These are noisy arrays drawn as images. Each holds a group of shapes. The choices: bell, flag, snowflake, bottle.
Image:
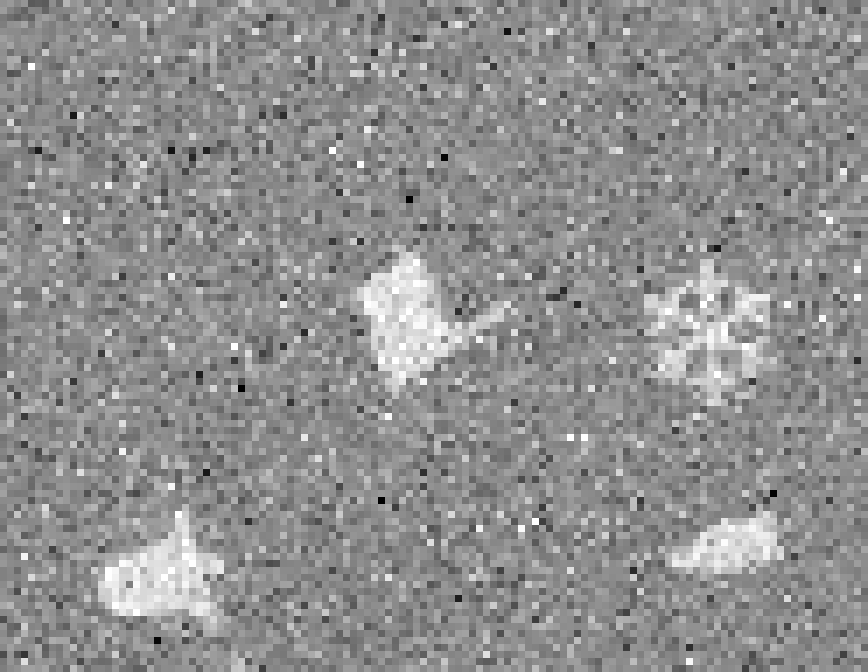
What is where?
centre: flag; middle right: snowflake; bottom left: bell; bottom right: bottle
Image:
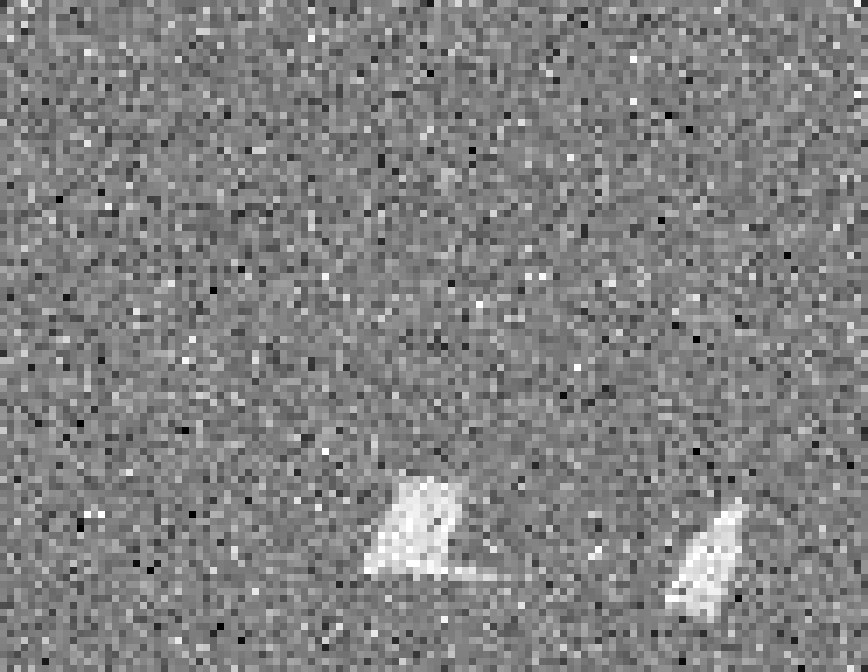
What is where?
bottom middle: flag; bottom right: bottle
